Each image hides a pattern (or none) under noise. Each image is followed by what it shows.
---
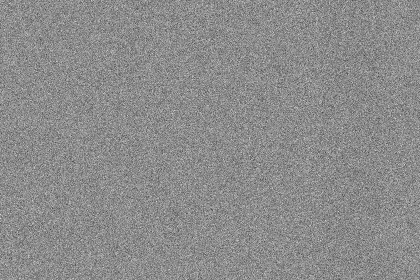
one vertical stripe
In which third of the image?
right
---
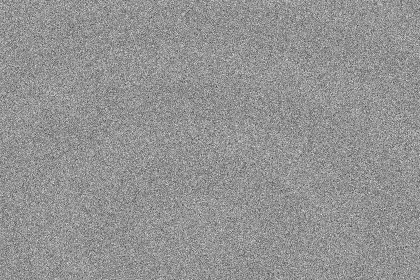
rings round one point
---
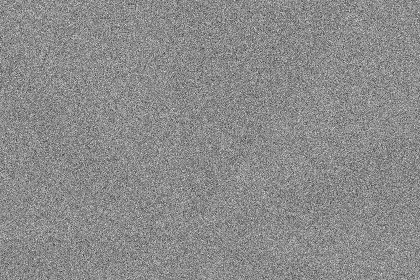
spokes from one point
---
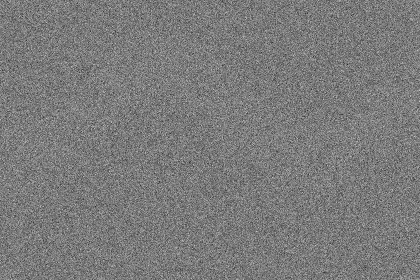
a wavy band
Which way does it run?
left to right
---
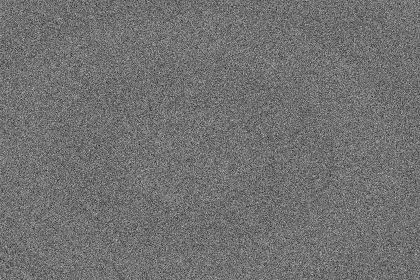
rings round one point
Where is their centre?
centre
